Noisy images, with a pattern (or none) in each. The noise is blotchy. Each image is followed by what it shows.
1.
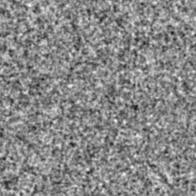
only noise
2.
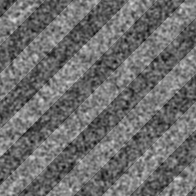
diagonal stripes
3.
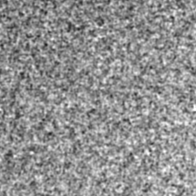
a smooth slope
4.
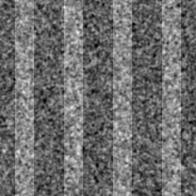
vertical stripes
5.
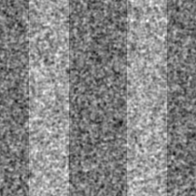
vertical stripes
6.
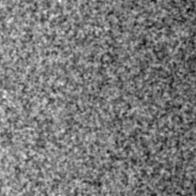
a smooth slope
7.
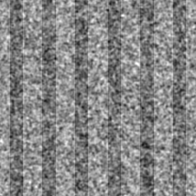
vertical stripes
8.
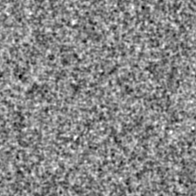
only noise
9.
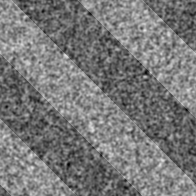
diagonal stripes
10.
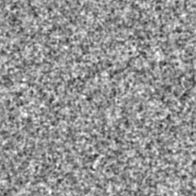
only noise
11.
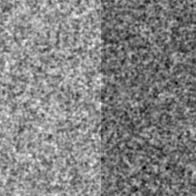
a sharp edge
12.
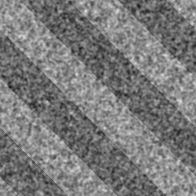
diagonal stripes
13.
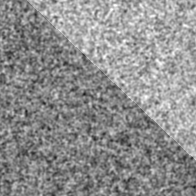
a sharp edge
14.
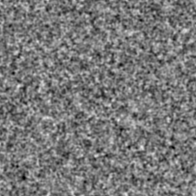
only noise
